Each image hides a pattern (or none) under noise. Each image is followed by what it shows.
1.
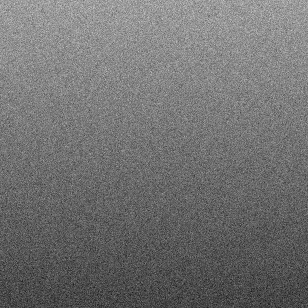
a smooth slope
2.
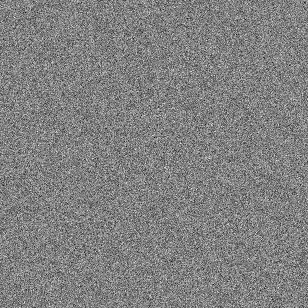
only noise
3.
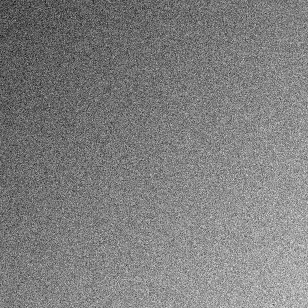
a smooth slope
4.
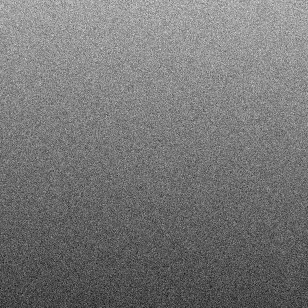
a smooth slope
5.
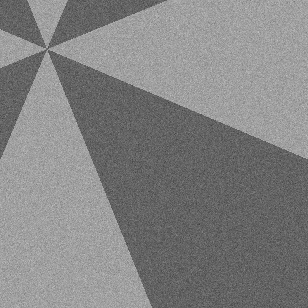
spokes from one point
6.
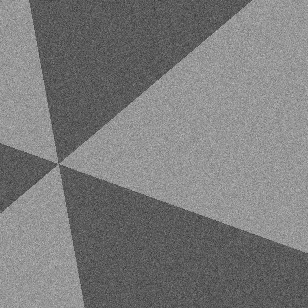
spokes from one point
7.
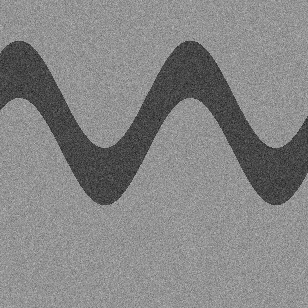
a wavy band
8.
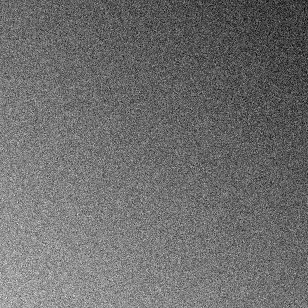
a smooth slope
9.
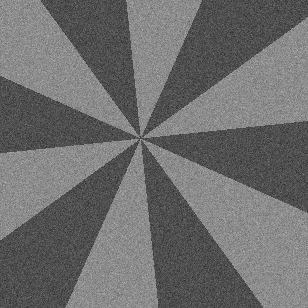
spokes from one point
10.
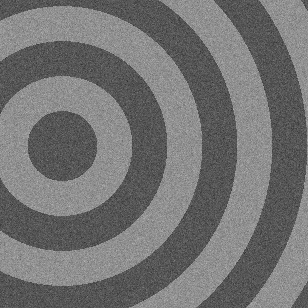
rings round one point
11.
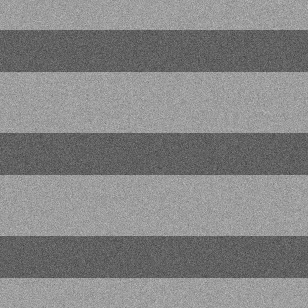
horizontal stripes
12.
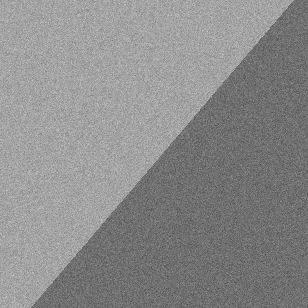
a sharp edge
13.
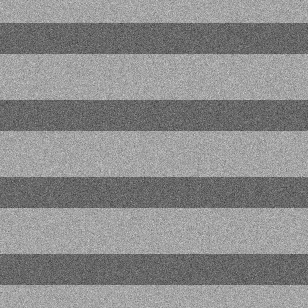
horizontal stripes
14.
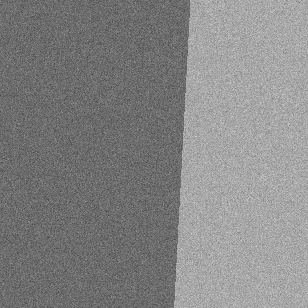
a sharp edge
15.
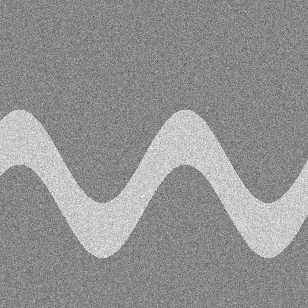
a wavy band
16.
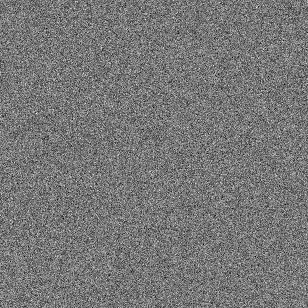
only noise
